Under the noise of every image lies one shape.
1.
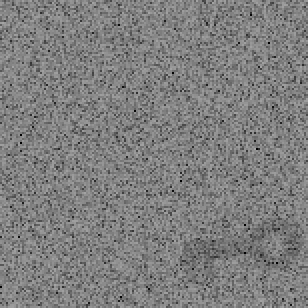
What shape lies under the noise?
key
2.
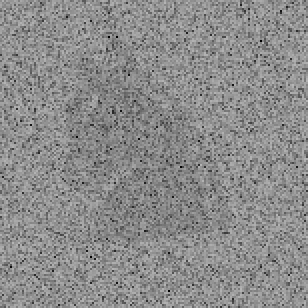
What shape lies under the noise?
chess knight
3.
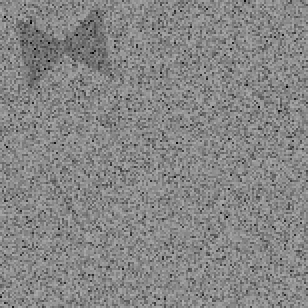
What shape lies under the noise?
bow tie
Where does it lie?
top left
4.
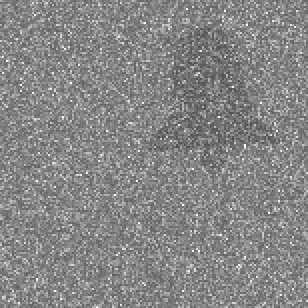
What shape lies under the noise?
bell
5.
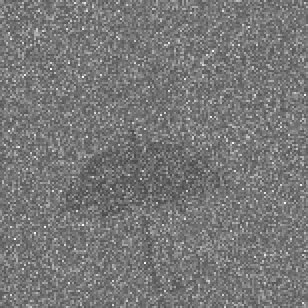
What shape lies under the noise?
umbrella
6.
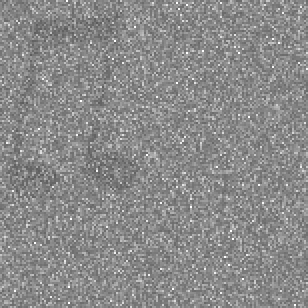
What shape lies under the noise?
pair of musical notes
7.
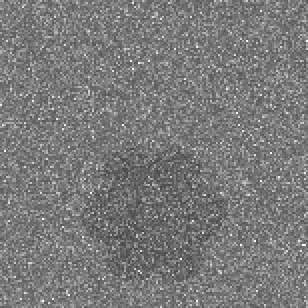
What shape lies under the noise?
flower
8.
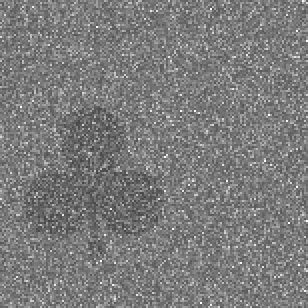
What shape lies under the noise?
club
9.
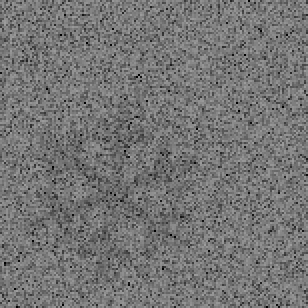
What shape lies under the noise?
snowflake
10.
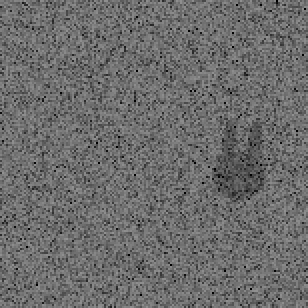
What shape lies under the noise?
rabbit's head
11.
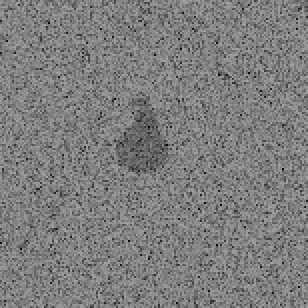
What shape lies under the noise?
pear
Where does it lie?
centre
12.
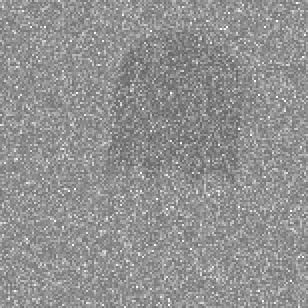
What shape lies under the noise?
ghost
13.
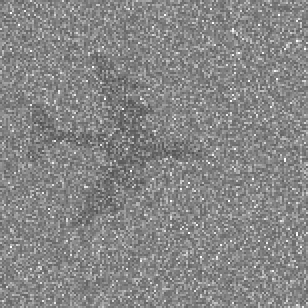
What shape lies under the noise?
airplane
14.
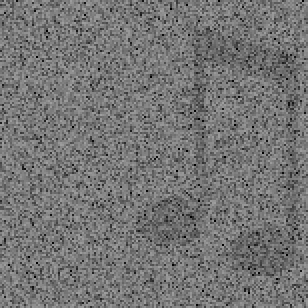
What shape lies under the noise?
pair of musical notes
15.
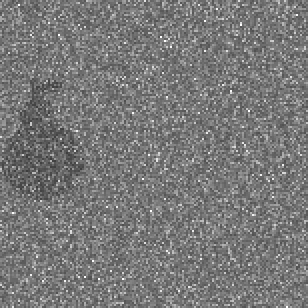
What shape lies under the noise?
pear
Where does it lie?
middle left
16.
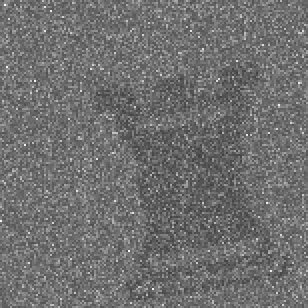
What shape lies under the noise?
chess rook
